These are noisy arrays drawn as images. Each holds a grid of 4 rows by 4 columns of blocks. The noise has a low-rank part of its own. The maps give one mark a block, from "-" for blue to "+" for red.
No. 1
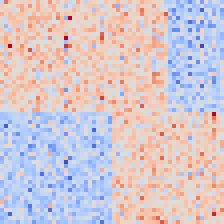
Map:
+ + + -
+ + + -
- - + +
- - + +
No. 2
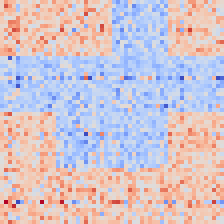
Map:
+ + - +
- - - -
+ - - +
+ + + +
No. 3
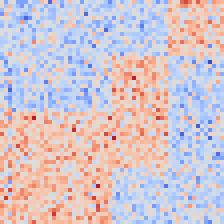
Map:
- - - +
- - + -
+ + + -
+ + - -
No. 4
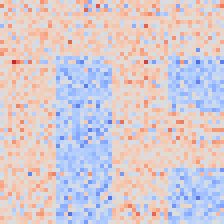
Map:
+ + + +
+ - + -
+ - + +
+ - + -
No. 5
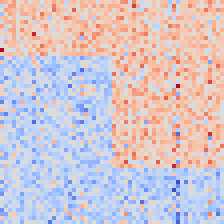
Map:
+ + + +
- - + +
- - + +
- - - -
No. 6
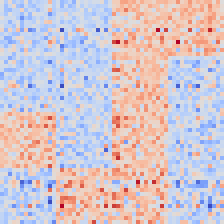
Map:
- - + +
- - + -
+ - + -
- + + -
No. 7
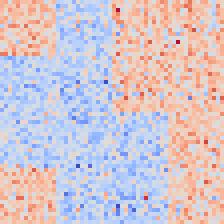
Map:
+ - + +
- - + +
- - - +
+ - - +
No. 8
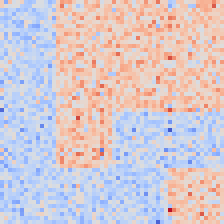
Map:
- + + +
- + + +
- + - -
- - - +
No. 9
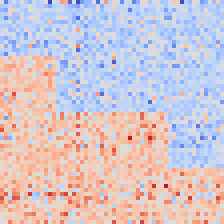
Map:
- - - -
+ - - -
+ + + -
+ + + +
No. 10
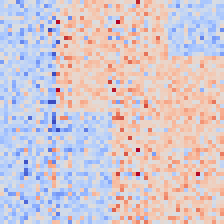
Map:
- + + -
- + + +
- - + +
- - + +
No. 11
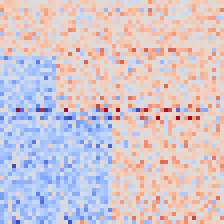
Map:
+ + + +
- + + +
- - + +
- - + +
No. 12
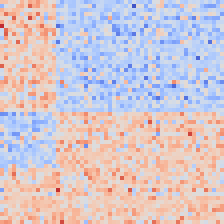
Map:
+ - - -
+ - - -
- + + +
+ + + +
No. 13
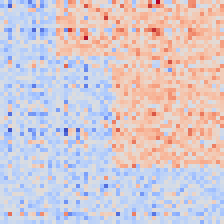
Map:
- + + +
- - + +
- - + +
- - - -
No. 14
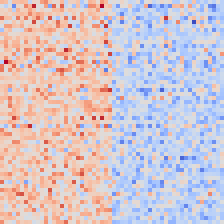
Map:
+ + - -
+ + - -
+ + - -
+ + - -
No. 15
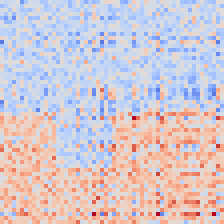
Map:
- - - -
- - - -
+ - + +
+ + + +
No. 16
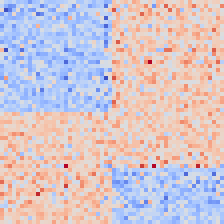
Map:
- - + +
- - + +
+ + + +
+ + - -
